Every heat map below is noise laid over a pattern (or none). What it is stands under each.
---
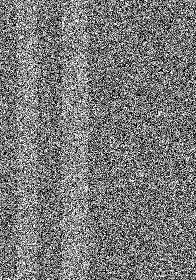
bands of columns
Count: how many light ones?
2
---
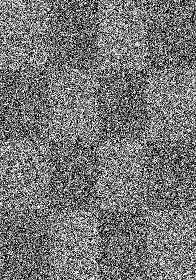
a checkerboard
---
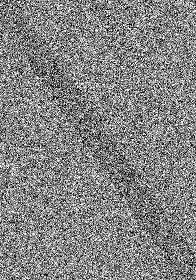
a diagonal band
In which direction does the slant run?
top left to bottom right
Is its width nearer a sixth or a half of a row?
a sixth
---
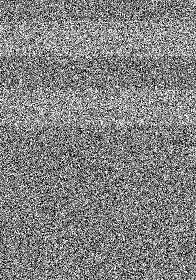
bands of rows
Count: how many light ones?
2
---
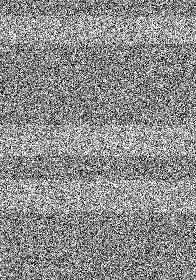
bands of rows
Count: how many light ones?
3
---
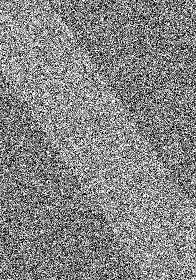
a diagonal band
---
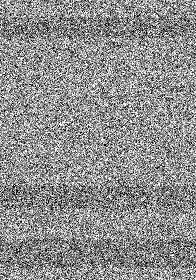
bands of rows
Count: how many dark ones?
3
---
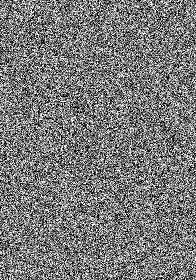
only noise
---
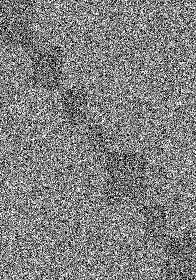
blocks along the diagonal
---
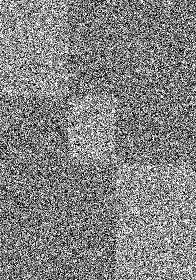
blocks along the diagonal
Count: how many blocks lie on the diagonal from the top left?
3
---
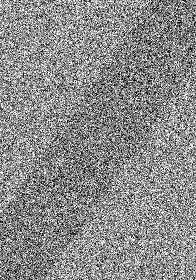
a diagonal band
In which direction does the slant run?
bottom left to top right
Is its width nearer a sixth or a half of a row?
a half
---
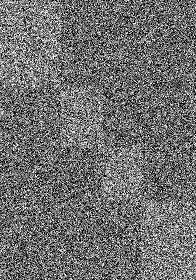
blocks along the diagonal
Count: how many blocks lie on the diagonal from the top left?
4
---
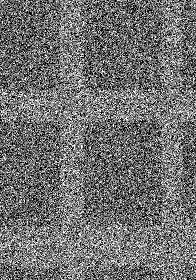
bands of rows crossing bands of columns
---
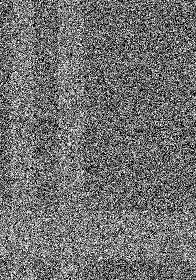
bands of rows crossing bands of columns
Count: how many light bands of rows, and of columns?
1 and 2
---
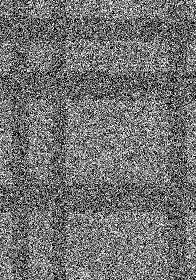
bands of rows crossing bands of columns
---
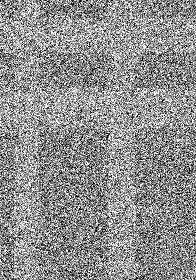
bands of rows crossing bands of columns
